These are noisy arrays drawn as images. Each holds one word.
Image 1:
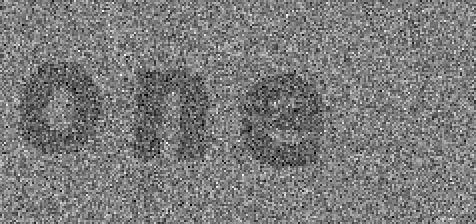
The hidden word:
one
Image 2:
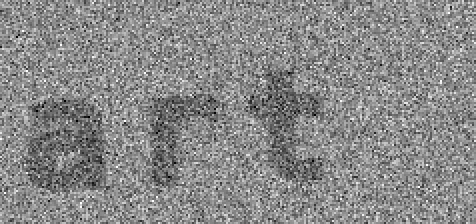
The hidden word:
art
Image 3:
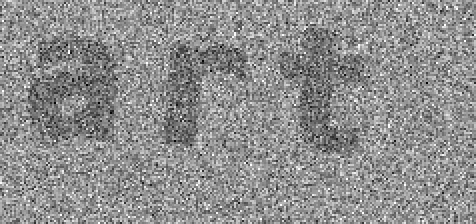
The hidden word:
art
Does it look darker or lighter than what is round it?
darker
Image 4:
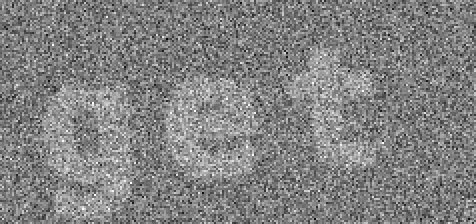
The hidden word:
get
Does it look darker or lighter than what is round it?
lighter
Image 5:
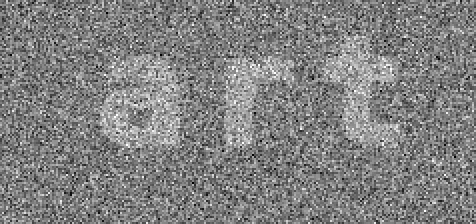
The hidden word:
art
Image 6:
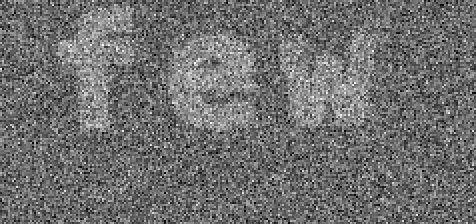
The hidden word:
few
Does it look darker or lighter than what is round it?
lighter
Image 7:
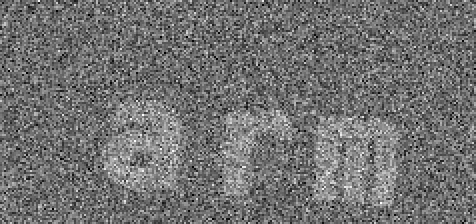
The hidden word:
arm
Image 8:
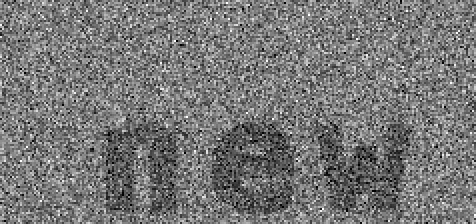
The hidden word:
new
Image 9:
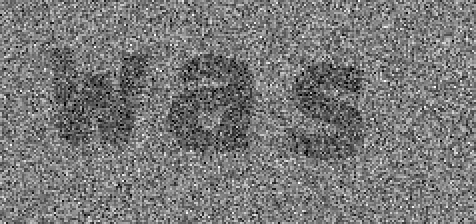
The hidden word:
was
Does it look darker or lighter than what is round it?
darker
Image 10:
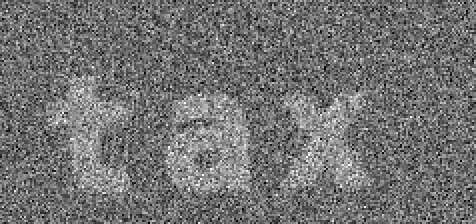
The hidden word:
tax
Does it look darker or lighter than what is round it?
lighter
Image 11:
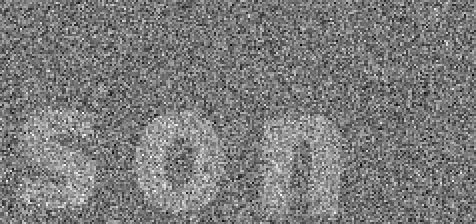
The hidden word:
son
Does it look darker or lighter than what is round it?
lighter
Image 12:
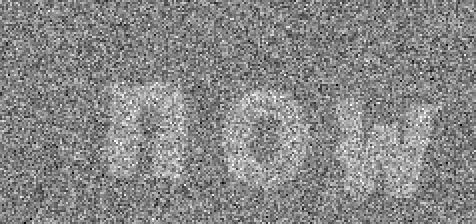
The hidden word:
now
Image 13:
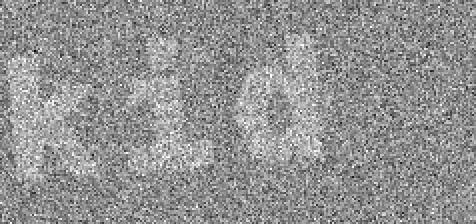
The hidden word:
kid
